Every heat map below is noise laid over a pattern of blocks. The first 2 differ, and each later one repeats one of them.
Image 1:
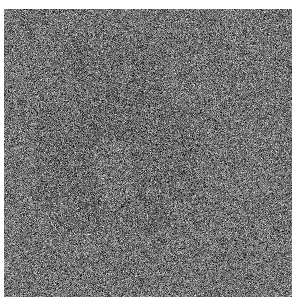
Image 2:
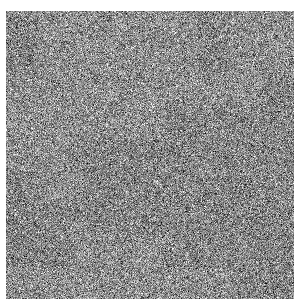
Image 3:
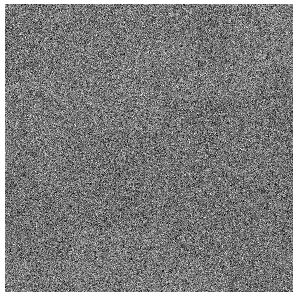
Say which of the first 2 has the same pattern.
2
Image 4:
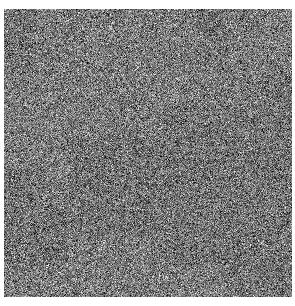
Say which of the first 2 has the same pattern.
2
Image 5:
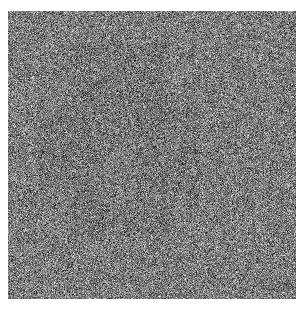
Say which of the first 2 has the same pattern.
1
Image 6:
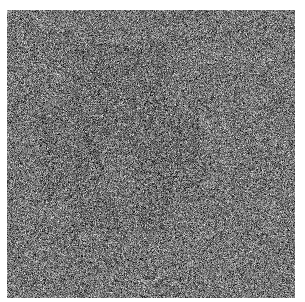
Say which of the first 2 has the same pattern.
1
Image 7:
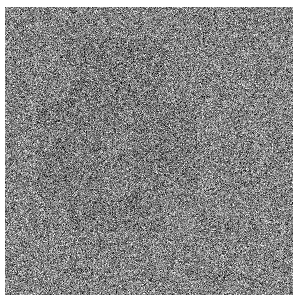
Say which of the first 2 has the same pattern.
1
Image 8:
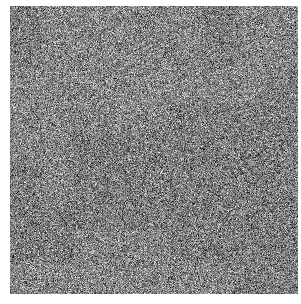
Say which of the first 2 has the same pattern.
2
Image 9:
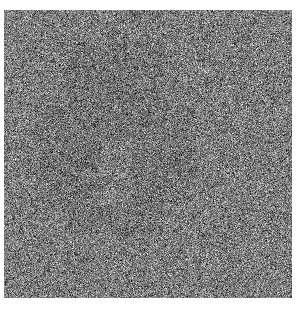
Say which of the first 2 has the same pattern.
1
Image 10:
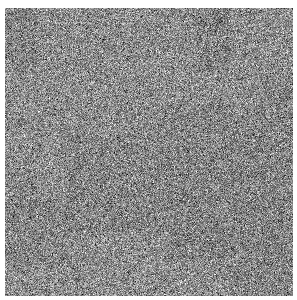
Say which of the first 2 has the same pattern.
2
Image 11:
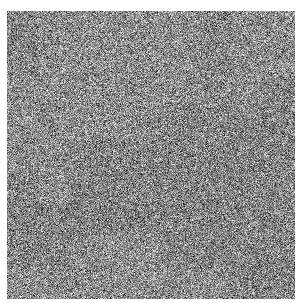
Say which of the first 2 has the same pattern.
2
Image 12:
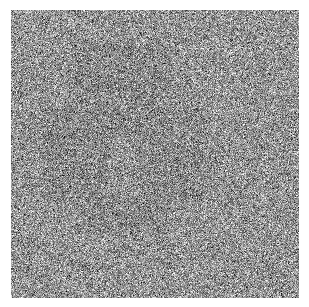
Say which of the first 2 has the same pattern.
1
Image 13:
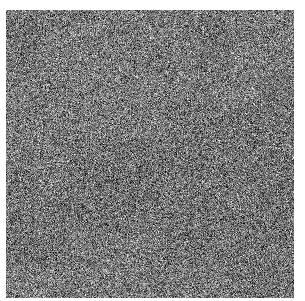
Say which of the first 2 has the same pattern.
2
